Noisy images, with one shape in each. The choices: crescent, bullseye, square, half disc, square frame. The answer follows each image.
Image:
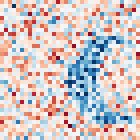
crescent
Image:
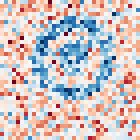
bullseye
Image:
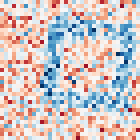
square frame
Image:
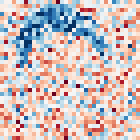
crescent
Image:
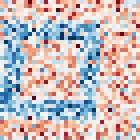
square frame
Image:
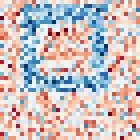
square frame
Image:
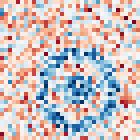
bullseye
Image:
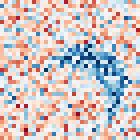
crescent
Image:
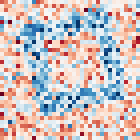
square frame
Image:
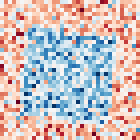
square
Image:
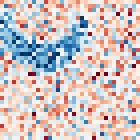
crescent
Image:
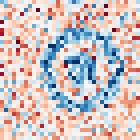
bullseye
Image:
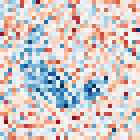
crescent
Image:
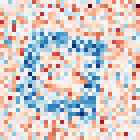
square frame
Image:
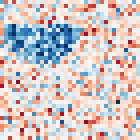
half disc
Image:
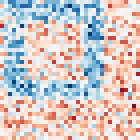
square frame
